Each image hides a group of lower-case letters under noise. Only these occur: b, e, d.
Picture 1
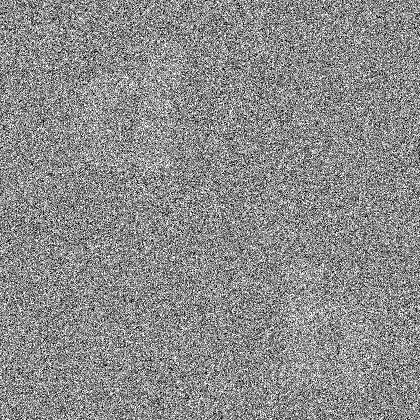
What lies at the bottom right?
b
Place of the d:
top left
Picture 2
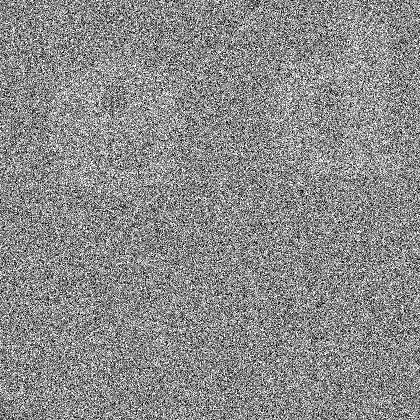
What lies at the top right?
d
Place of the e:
top left
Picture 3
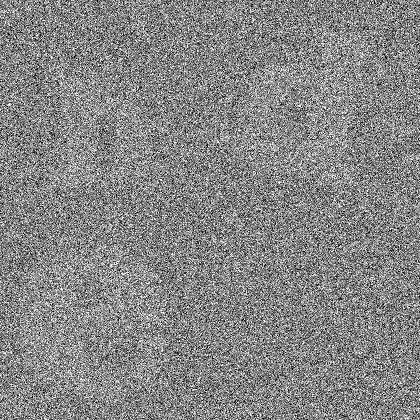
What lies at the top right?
d
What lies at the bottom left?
e
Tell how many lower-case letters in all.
3
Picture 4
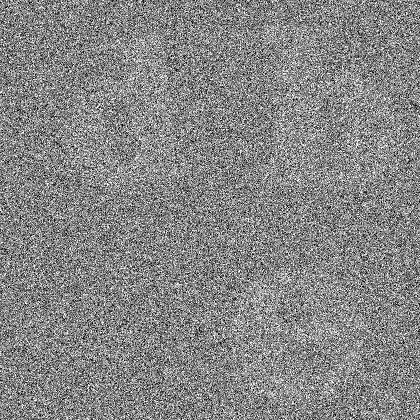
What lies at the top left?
d
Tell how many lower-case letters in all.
3
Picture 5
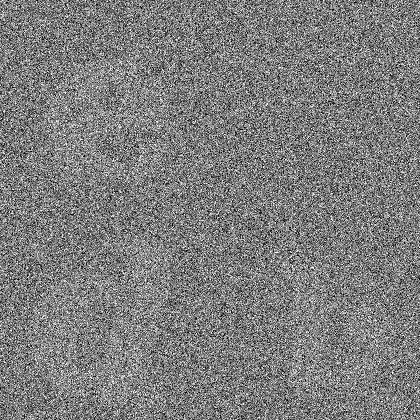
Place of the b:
bottom right
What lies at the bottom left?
d
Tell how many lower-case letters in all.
3
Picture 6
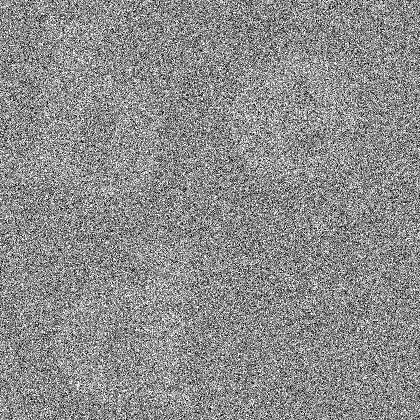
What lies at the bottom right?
nothing
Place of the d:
bottom left
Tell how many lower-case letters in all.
3
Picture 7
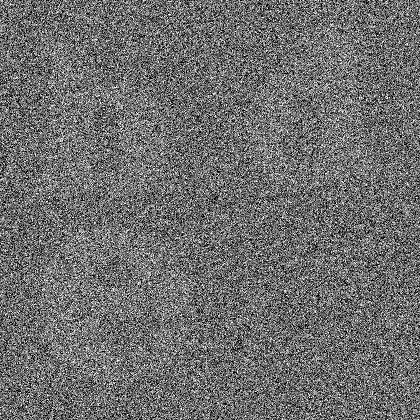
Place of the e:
bottom left
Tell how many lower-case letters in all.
3
